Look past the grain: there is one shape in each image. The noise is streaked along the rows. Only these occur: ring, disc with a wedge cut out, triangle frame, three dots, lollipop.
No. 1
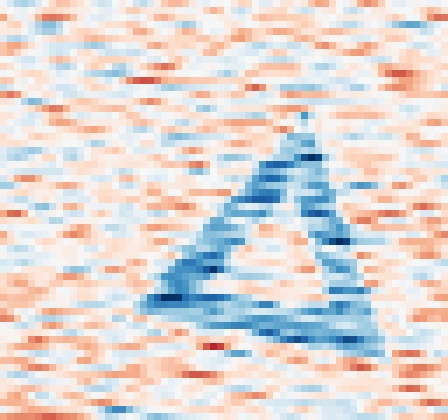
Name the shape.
triangle frame
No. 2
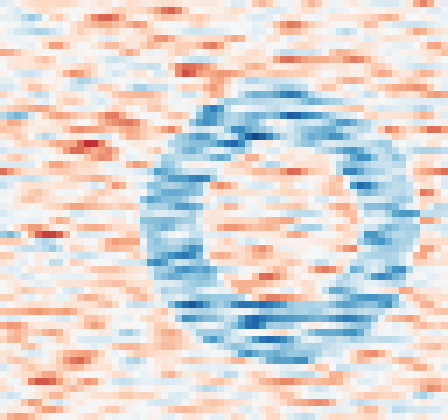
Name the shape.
ring
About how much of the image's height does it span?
two thirds
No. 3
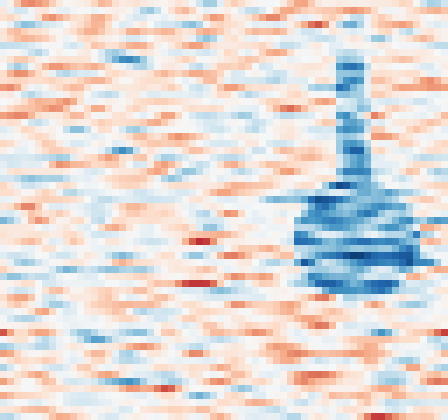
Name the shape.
lollipop
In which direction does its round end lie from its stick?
down
